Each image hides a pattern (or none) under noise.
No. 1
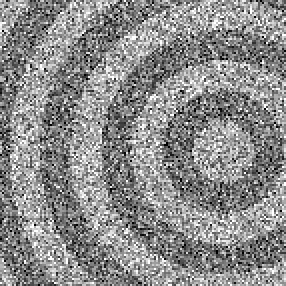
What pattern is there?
rings round one point
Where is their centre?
middle right
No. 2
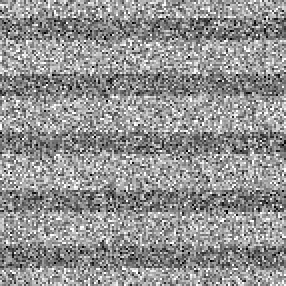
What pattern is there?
horizontal stripes
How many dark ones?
5
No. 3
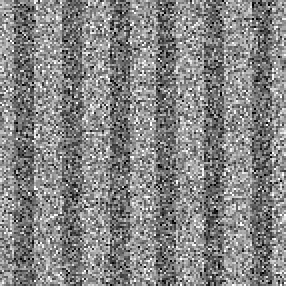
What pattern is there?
vertical stripes
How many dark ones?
6
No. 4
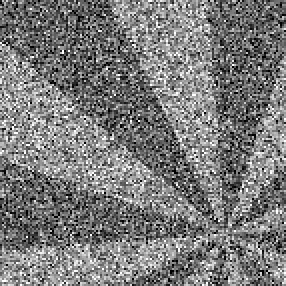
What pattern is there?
spokes from one point
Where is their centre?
bottom right
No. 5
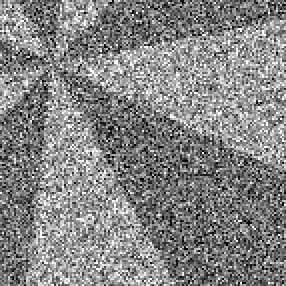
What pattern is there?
spokes from one point
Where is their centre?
top left
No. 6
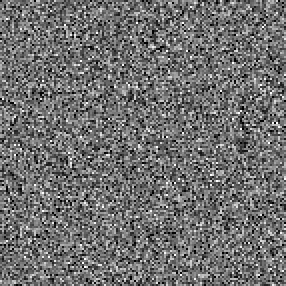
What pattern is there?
only noise
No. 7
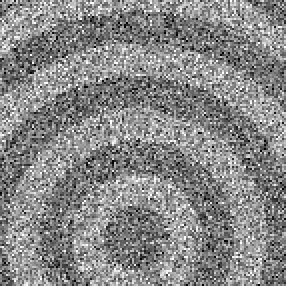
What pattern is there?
rings round one point
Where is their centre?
bottom middle
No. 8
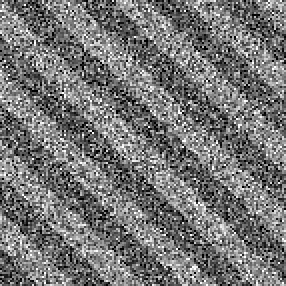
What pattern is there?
diagonal stripes
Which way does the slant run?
top left to bottom right
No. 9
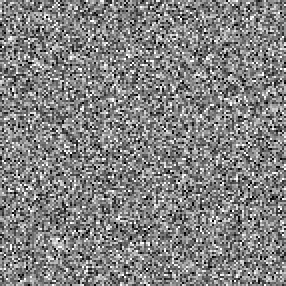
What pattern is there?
only noise
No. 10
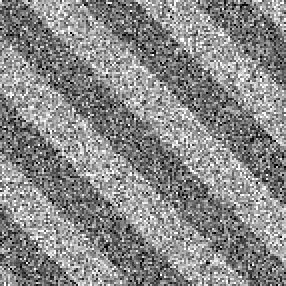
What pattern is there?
diagonal stripes
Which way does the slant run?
top left to bottom right
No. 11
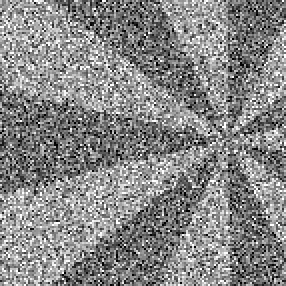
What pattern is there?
spokes from one point
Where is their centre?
middle right
